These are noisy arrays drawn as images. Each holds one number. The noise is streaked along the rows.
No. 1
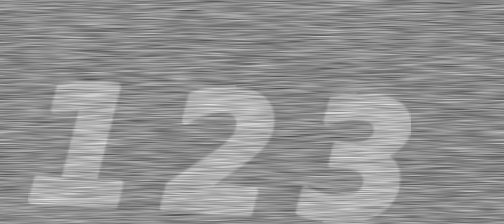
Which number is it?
123
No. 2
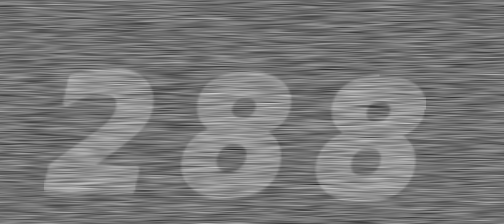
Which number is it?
288
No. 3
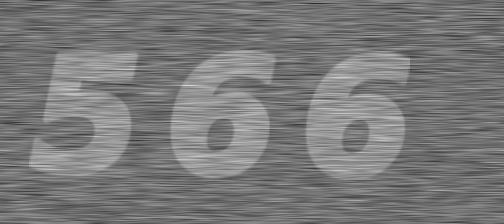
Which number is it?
566
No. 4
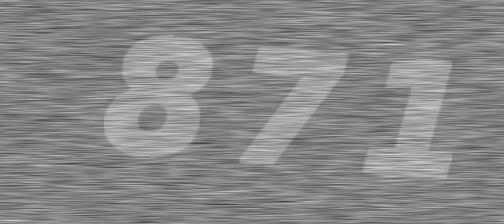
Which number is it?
871
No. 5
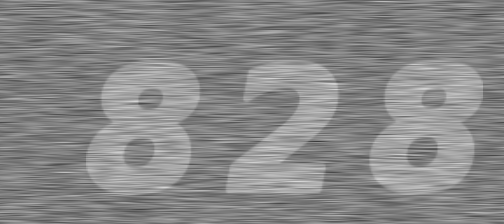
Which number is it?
828
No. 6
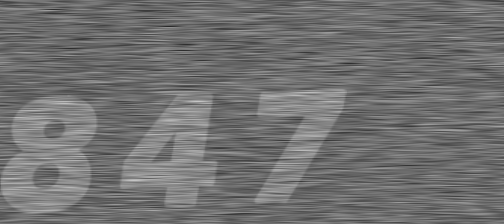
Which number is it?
847
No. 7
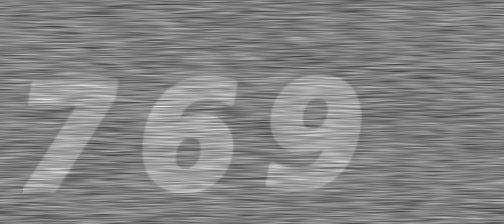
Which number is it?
769
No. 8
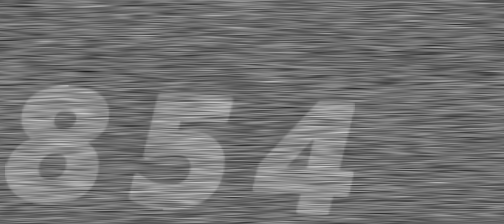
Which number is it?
854
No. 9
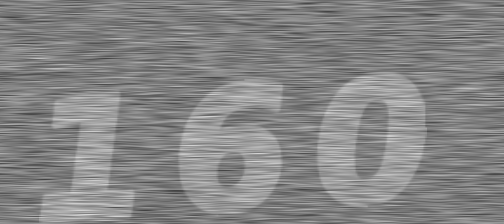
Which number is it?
160
